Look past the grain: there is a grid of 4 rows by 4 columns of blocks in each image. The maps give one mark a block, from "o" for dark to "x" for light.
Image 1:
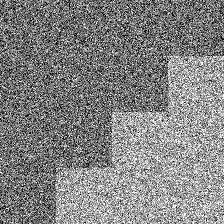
o o o o
o o o x
o o x x
o x x x
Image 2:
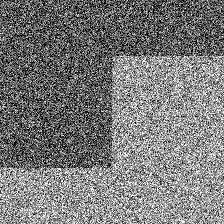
o o o o
o o x x
o o x x
x x x x
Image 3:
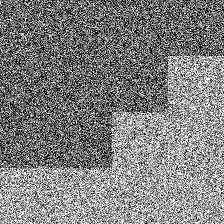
o o o o
o o o x
o o x x
x x x x
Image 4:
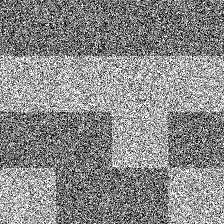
o o o o
x x x x
o o x o
x o o x
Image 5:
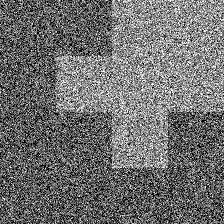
o o x x
o x x x
o o x o
o o o o
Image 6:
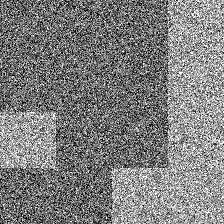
o o o x
o o o x
x o o x
o o x x
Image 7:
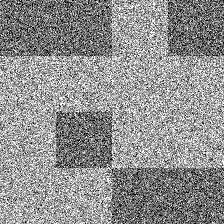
o o x o
x x x x
x o x x
x x o o
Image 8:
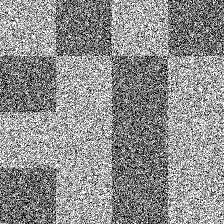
x o x o
o x o x
x x o x
o x o x
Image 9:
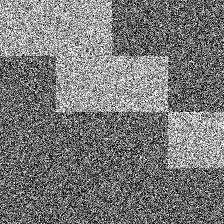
x x o o
o x x o
o o o x
o o o o
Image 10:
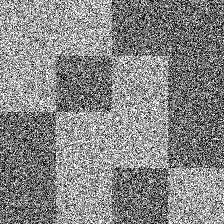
x x o o
x o x o
o x x o
o x o x
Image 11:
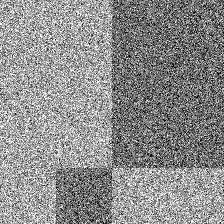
x x o o
x x o o
x x o o
x o x x
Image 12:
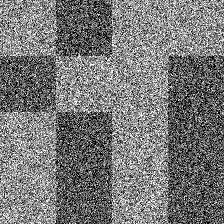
x o x x
o x x o
x o x o
x o x o
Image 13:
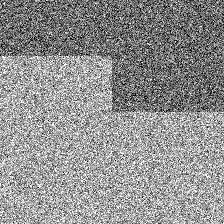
o o o o
x x o o
x x x x
x x x x
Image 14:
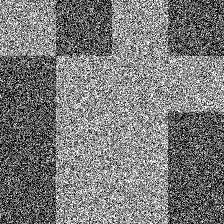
x o x o
o x x x
o x x o
o x x o
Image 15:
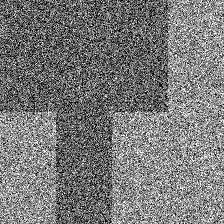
o o o x
o o o x
x o x x
x o x x
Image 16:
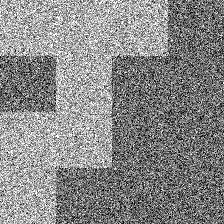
x x x o
o x o o
x x o o
x o o o
